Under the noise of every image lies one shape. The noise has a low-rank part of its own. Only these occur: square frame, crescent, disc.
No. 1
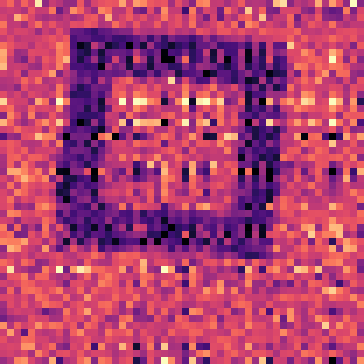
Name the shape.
square frame
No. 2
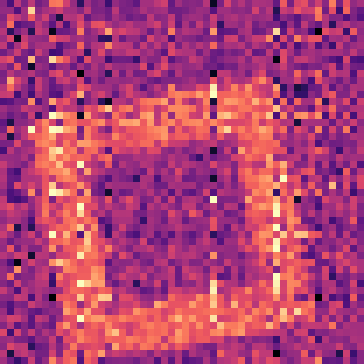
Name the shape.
square frame
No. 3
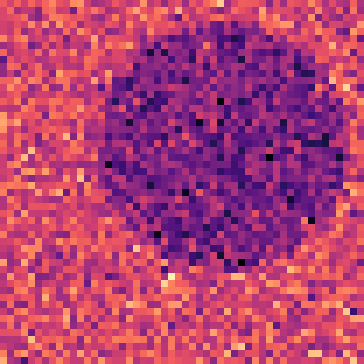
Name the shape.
disc
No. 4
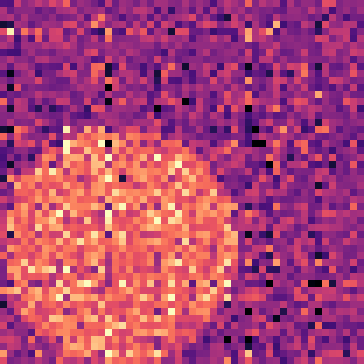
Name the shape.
disc
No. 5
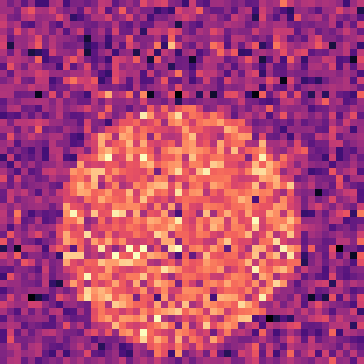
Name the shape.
disc
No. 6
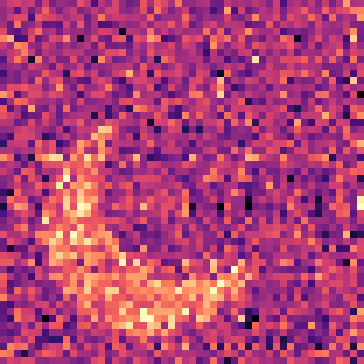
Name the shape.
crescent
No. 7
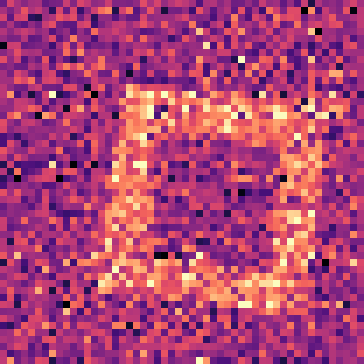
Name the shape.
square frame
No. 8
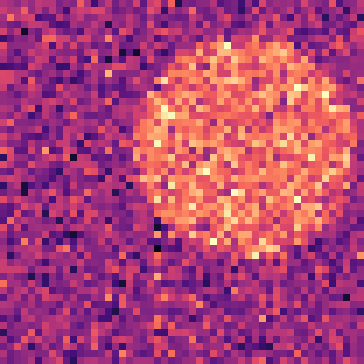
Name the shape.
disc
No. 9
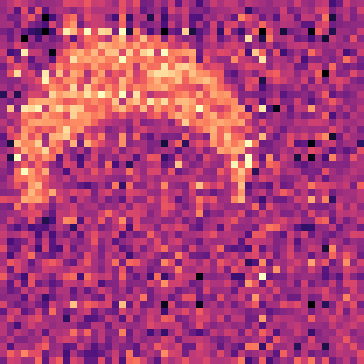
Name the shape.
crescent
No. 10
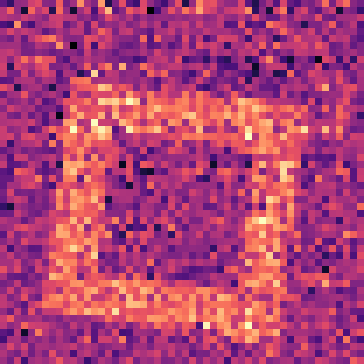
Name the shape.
square frame
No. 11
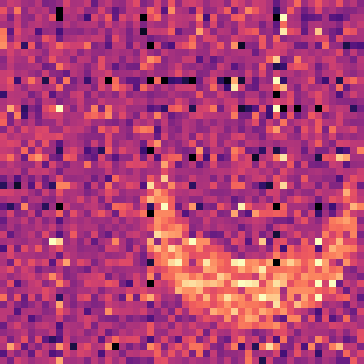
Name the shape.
crescent
